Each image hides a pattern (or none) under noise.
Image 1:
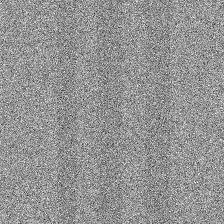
bands of columns
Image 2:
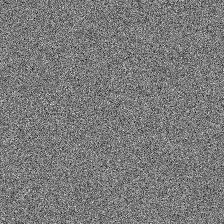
only noise
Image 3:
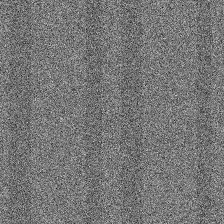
bands of columns
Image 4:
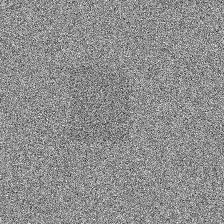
one block
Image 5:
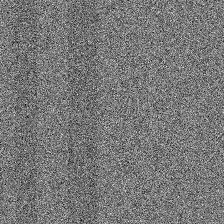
bands of columns
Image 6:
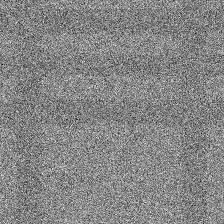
bands of rows crossing bands of columns
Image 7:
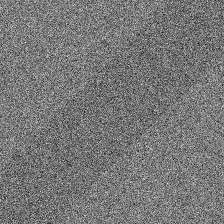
a diagonal band
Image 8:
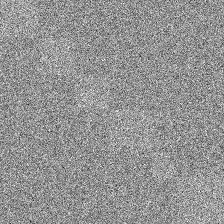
blocks along the diagonal
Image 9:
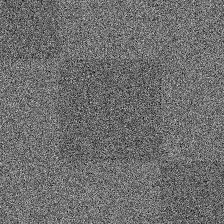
blocks along the diagonal
